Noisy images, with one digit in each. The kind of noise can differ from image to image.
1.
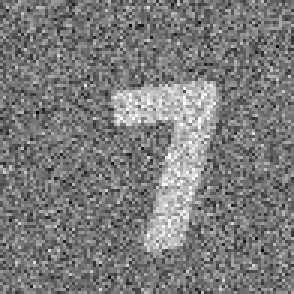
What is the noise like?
independent entries
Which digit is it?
7
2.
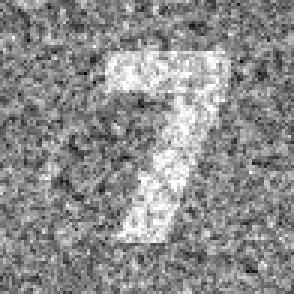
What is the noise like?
blotchy
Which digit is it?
7
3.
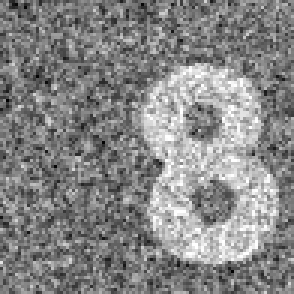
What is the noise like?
blotchy
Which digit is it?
8
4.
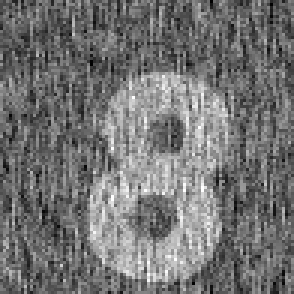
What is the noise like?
streaked along the columns
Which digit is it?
8
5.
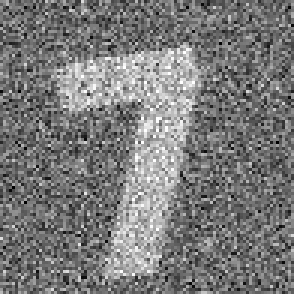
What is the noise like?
low rank plus noise
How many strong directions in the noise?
five to eight
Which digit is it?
7
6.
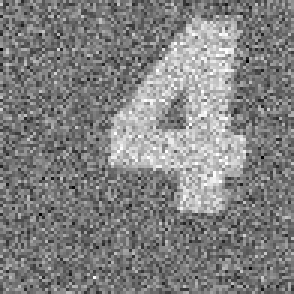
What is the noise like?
low rank plus noise
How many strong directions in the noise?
one
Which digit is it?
4
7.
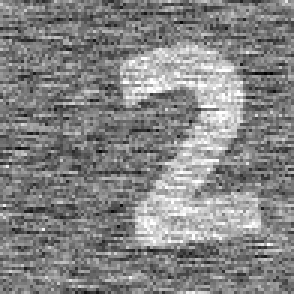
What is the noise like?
streaked along the rows
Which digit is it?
2
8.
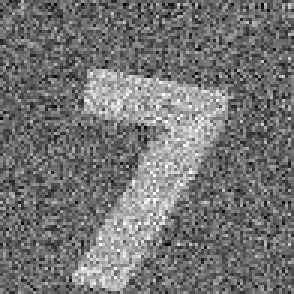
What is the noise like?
low rank plus noise
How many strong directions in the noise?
one
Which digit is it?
7
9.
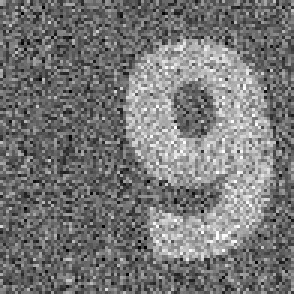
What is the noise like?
low rank plus noise
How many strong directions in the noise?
three or four
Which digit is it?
9
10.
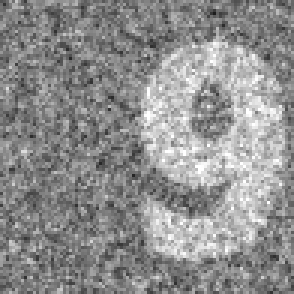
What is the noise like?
blotchy
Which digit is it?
9
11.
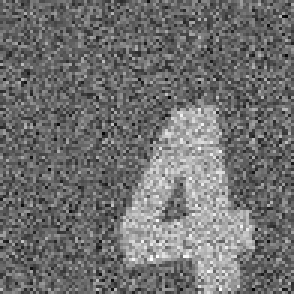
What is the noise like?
low rank plus noise
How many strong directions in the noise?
two
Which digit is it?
4
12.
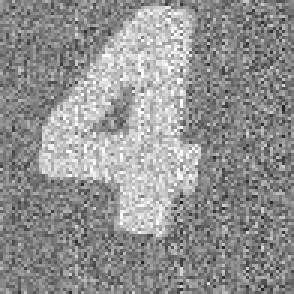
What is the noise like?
columns of uneven size
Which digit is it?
4
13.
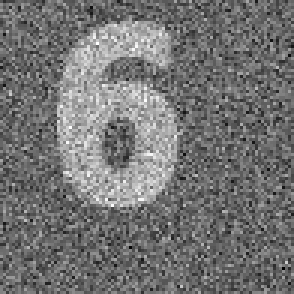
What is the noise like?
independent entries
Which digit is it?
6
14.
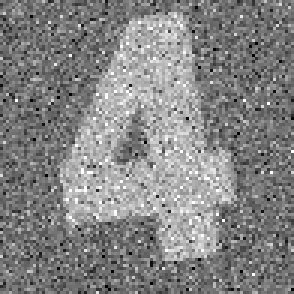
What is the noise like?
heavy tails
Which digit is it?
4
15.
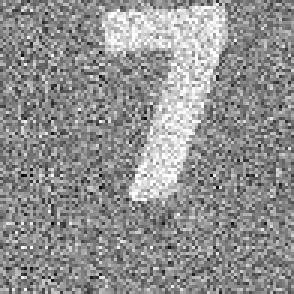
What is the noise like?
low rank plus noise
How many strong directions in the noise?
two
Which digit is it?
7
